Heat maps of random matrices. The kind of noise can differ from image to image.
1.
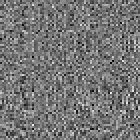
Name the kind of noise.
low rank plus noise
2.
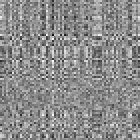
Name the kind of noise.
low rank plus noise
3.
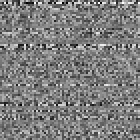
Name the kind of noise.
rows of uneven size
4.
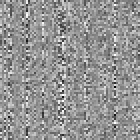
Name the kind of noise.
columns of uneven size
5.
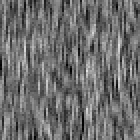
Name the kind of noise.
streaked along the columns
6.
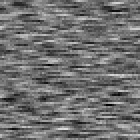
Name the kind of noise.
streaked along the rows
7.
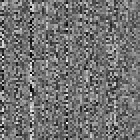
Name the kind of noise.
columns of uneven size
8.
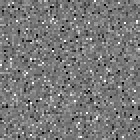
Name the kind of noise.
heavy tails
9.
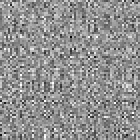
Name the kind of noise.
low rank plus noise
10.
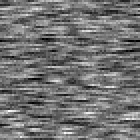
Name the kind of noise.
streaked along the rows
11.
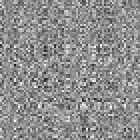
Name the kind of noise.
low rank plus noise
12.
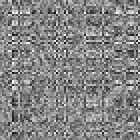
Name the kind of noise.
low rank plus noise
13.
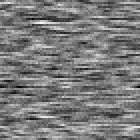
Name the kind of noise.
streaked along the rows
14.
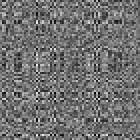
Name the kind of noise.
low rank plus noise
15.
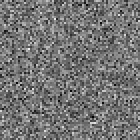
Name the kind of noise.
independent entries
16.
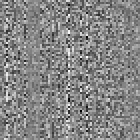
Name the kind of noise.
columns of uneven size
